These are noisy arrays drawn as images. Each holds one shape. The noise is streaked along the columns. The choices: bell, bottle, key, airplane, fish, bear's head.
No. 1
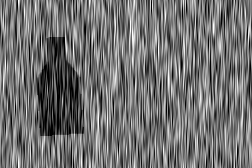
bottle
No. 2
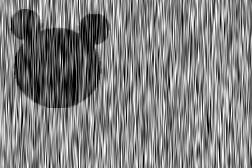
bear's head
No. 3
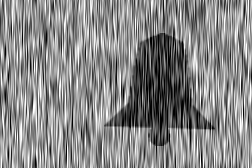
bell
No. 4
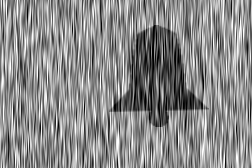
bell
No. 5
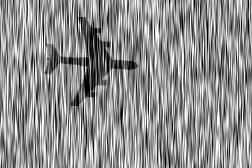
airplane
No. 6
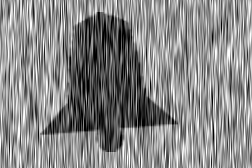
bell
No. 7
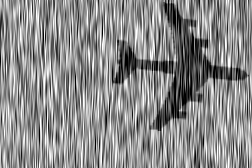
airplane
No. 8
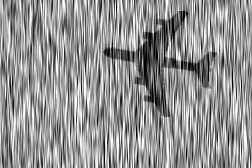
airplane
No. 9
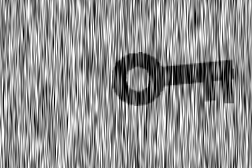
key
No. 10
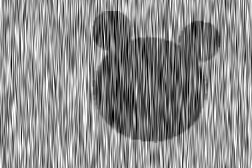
bear's head
